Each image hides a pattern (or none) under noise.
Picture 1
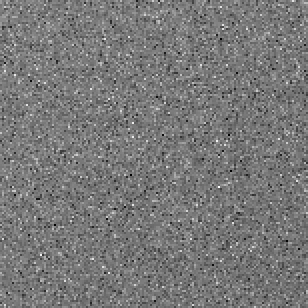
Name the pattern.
a smooth slope
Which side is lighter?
top left
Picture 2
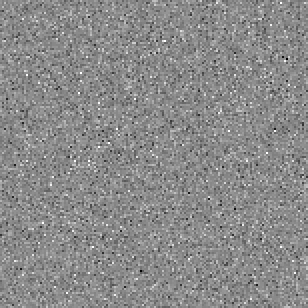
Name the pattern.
only noise
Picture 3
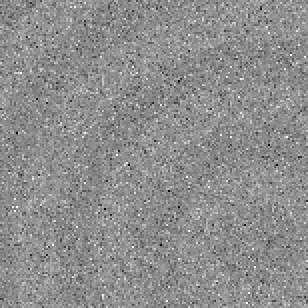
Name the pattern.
rings round one point
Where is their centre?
bottom right
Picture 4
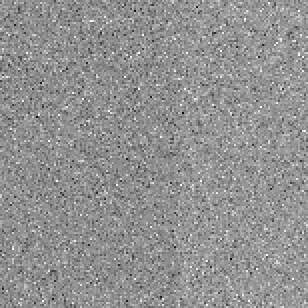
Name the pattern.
a sharp edge
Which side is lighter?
right
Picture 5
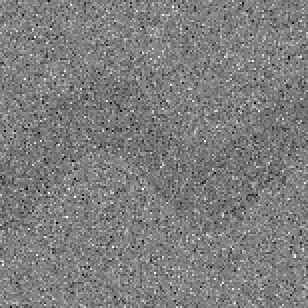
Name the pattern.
a wavy band
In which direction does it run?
left to right
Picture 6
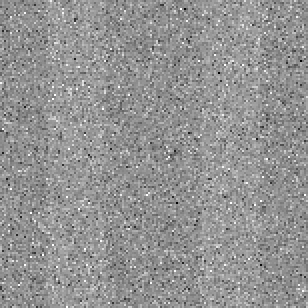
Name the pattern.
vertical stripes
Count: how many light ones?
2
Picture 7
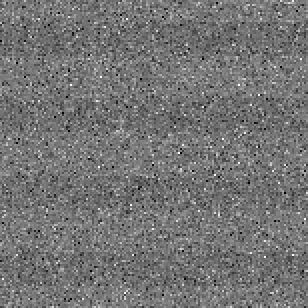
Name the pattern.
horizontal stripes
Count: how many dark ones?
4
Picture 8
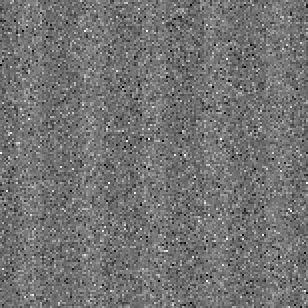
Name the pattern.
vertical stripes
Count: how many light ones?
5
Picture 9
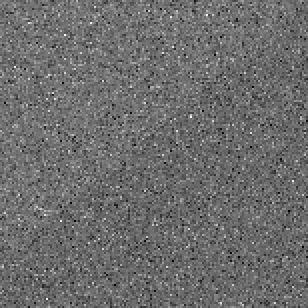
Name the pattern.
a sharp edge
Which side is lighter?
top left
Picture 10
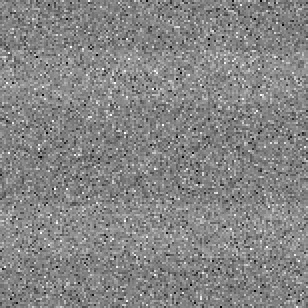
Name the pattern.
horizontal stripes
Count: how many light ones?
2
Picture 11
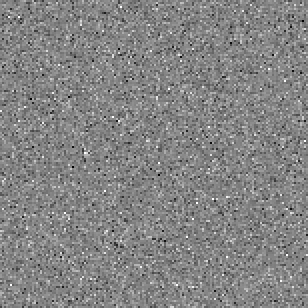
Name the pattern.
only noise
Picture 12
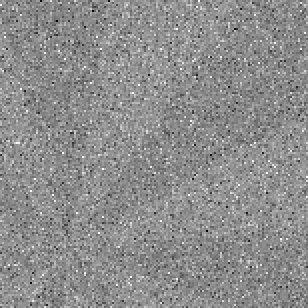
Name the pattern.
spokes from one point
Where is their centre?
bottom left
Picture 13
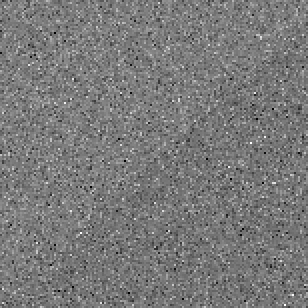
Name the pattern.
a sharp edge
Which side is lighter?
top left
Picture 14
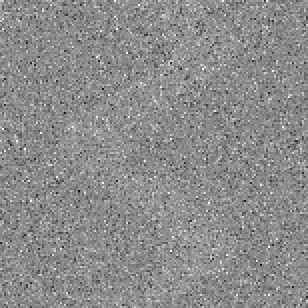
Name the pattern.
a wavy band
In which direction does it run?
top to bottom
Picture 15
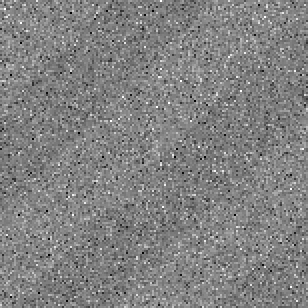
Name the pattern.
diagonal stripes
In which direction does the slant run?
bottom left to top right
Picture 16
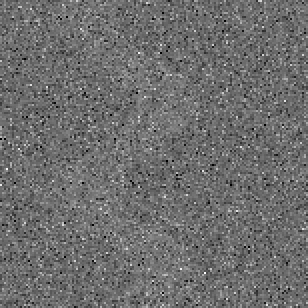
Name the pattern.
a wavy band
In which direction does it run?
top to bottom
